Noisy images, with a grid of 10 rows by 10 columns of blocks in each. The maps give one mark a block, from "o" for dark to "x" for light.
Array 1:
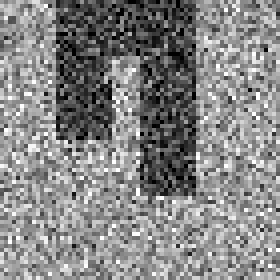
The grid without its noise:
x x o o o o o x x x
x x o o o o o x x x
x x o o x o o x x x
x x o o x o o x x x
x x o o x o o x x x
x x x x x o o x x x
x x x x x o o x x x
x x x x x x x x x x
x x x x x x x x x x
x x x x x x x x x x
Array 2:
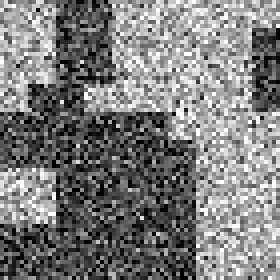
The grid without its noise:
x x o o x x x x x x
x x o o x x x x x o
x x o o x x x x x o
x o o x x x x x x o
o o o o o o x x x x
o o o o o o o x x x
x x o o o o o x x x
x x o o o o o x x x
o o o o o o o x x x
o o o o o o o x x x
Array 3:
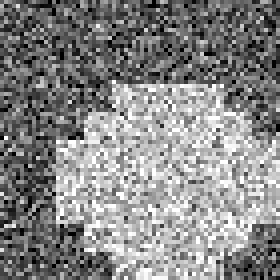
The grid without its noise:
o o o o o o o o o o
o o o o o o o o o o
o o o o o o o o o o
o o o o x x x x o o
o o o x x x x x x o
o o x x x x x x x x
o o x x x x x x x x
o o x x x x x x x x
o o o x x x x x x o
o o o o x x x x o o
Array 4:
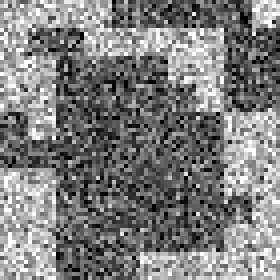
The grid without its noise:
x x x x o o o o o x
x o o x x x x x o o
x x o o o o x x o o
x x o o o o o x o o
o x o o o o o o x x
o o o o o o o o x x
x x o o o o o o x x
x x o o o o o o o x
x x o o o o o o x x
x x o o o x x x x x
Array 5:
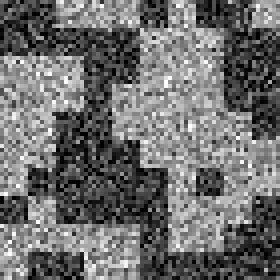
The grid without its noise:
o o x x x o x o o x
o o o o o x x x o o
x x x o o x x x o o
x x x o x x x x o o
x x o o x x x x x o
x x o o o x x x x x
x o o o o o x o x x
o x o o o o x x x o
x x x x x o x x o o
x o o x x o o o o o
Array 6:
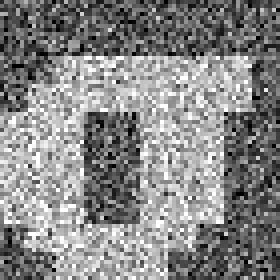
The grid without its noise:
o o o o o o o o o o
o o o o o o o o o o
o o x x x x x x x o
o x x x x x x x x o
x x x o o x x x o o
x x x o o x x x o o
x x x o o x x x o o
x x x o o x x x o o
o x x x x x x o o o
o o x x x x o o o o
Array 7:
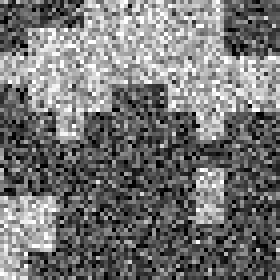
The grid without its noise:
o o o x x x x x o o
o x x x x x x x o o
x x x x x x x x x x
o x x x o o x x x x
o o x o o o o x o o
o o o o o o o o o o
o o o o o o o x o o
x x o o o o o x o o
x x o o o o o o o o
x o o o o o o o o o
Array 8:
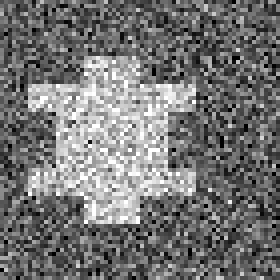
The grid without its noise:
o o o o o o o o o o
o o o o o o o o o o
o o o x x o o o o o
o x x x x x x o o o
o o x x x x o o o o
o o x x x x o o o o
o x x x x x x o o o
o o o x x o o o o o
o o o o o o o o o o
o o o o o o o o o o
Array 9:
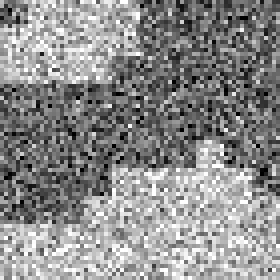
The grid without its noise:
o x x x x o o o o o
x x x x x o o o o o
x x x x o o o o o o
o o o o o o o o o o
o o o o o o o o o o
o o o o o o o x o o
o o o o x x x x x o
o o o x x x x x x x
x x x x x x x x x x
x x x x x x x x x x
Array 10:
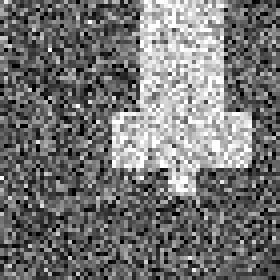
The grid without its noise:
o o o o o x x x o o
o o o o o x x x o o
o o o o o x x x o o
o o o o o x x x o o
o o o o x x x x x o
o o o o x x x x x o
o o o o o o x o o o
o o o o o o o o o o
o o o o o o o o o o
o o o o o o o o o o
